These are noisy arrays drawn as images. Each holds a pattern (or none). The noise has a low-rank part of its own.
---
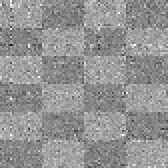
a checkerboard
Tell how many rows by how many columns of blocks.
6 by 4
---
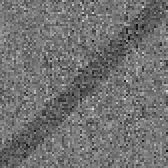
a diagonal band
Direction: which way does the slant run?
bottom left to top right
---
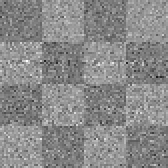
a checkerboard
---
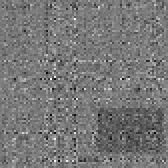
one block
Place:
bottom right
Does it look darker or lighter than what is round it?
darker
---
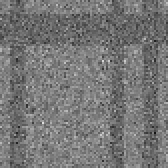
bands of rows crossing bands of columns
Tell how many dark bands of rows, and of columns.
1 and 3
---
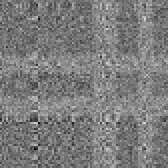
bands of rows crossing bands of columns
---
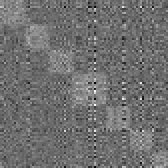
blocks along the diagonal
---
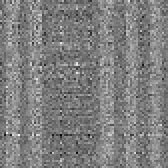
bands of columns
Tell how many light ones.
5
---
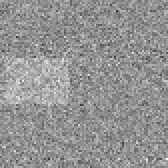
one block
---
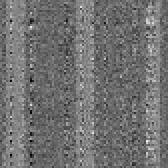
bands of columns
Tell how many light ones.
3
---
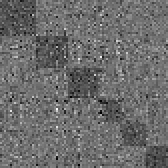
blocks along the diagonal
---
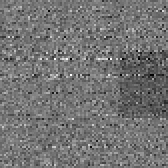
one block
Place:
middle right
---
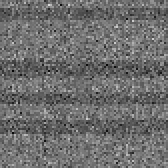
bands of rows
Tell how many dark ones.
4
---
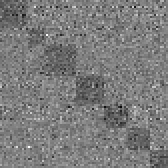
blocks along the diagonal
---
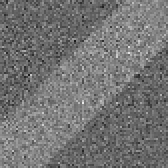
a diagonal band
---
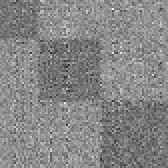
blocks along the diagonal
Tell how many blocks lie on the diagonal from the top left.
3
